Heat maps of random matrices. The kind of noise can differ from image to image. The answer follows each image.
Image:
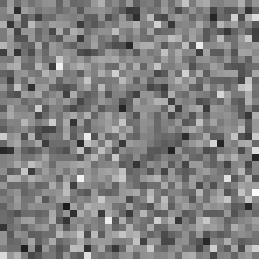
independent entries
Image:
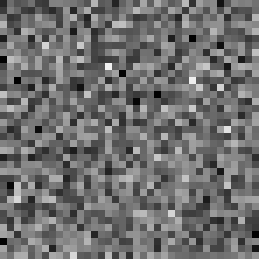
independent entries
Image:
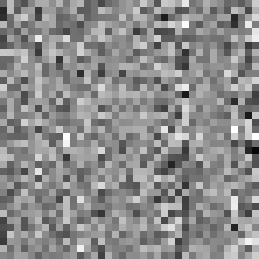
columns of uneven size
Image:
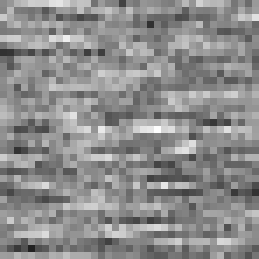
streaked along the rows
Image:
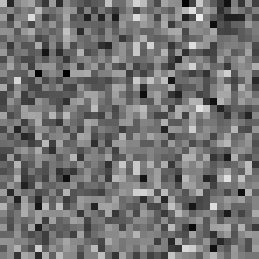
low rank plus noise
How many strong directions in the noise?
three or four
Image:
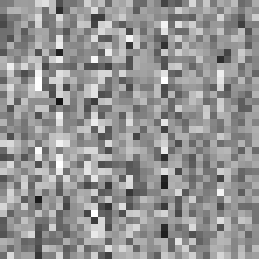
columns of uneven size
